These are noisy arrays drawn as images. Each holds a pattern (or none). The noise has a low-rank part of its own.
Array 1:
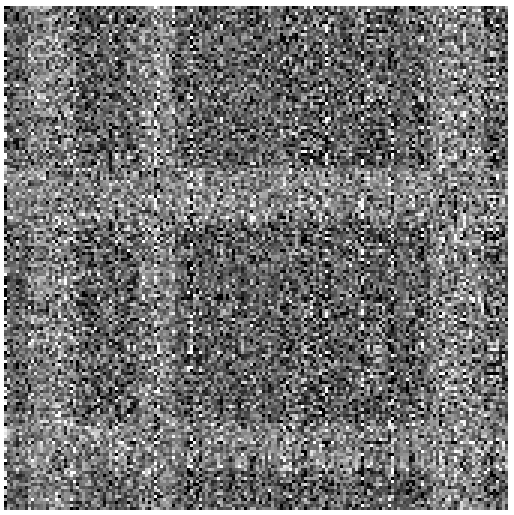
bands of rows crossing bands of columns
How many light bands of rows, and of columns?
2 and 3
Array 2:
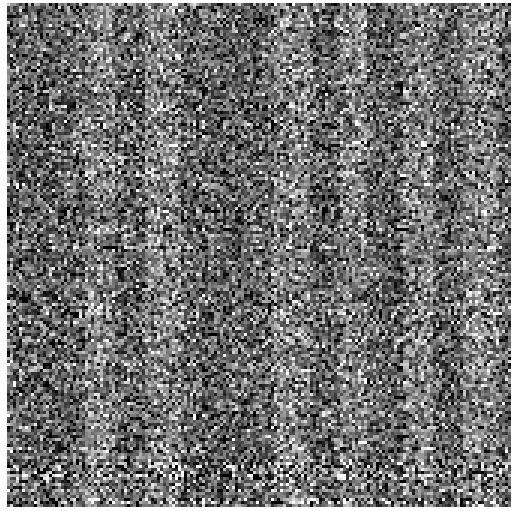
bands of columns
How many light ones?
6
